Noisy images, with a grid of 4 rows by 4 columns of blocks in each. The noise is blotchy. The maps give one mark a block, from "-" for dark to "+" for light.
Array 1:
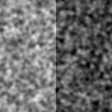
+ + - -
+ + - -
+ + - -
+ + - -
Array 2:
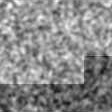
+ + + +
+ + + +
+ + + -
- - - -
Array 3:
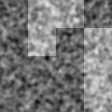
- + + -
- + - +
- - - +
- - - +
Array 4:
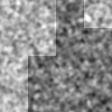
+ + - +
+ + - -
+ - - -
+ - - -
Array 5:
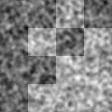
- - + -
- + - +
- - + +
- + + +
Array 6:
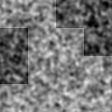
+ + - -
- + + -
- + + +
+ + + +
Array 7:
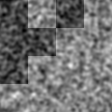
- + - +
- - + +
- + + +
+ + + +
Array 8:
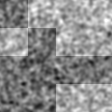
- + + +
+ - + +
- - - -
- - + +
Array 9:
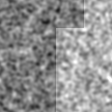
- - - +
- - + +
- - + +
- - + +
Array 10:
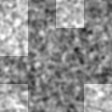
+ - + -
+ - - -
- - - -
+ - - +
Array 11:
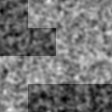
- + + +
- - + +
+ + + +
+ - - -
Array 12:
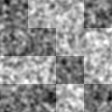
- + + -
- - + +
+ + - +
- - + -
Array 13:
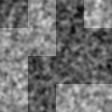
- + - +
+ + - -
+ - - -
+ - + +
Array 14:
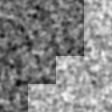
- - - +
- - - +
- - + +
- + + +
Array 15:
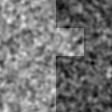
+ + - -
+ + + -
+ + - -
+ + - -
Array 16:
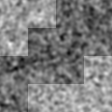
+ + - -
+ - - -
- - - +
- + + +
